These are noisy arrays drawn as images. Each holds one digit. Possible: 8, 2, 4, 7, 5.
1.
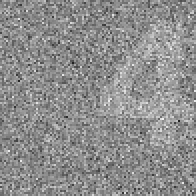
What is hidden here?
light 4
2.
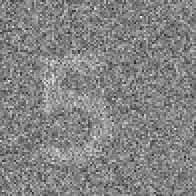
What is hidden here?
light 5
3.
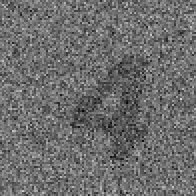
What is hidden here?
dark 4
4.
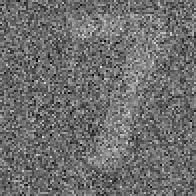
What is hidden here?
light 7
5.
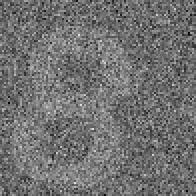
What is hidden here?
light 8
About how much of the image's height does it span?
nearly all
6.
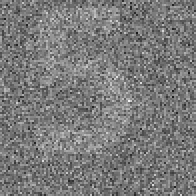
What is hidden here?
light 5
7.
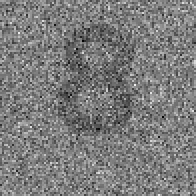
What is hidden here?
dark 8
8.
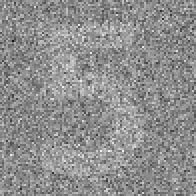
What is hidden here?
light 5
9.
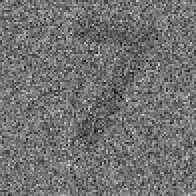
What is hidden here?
dark 7
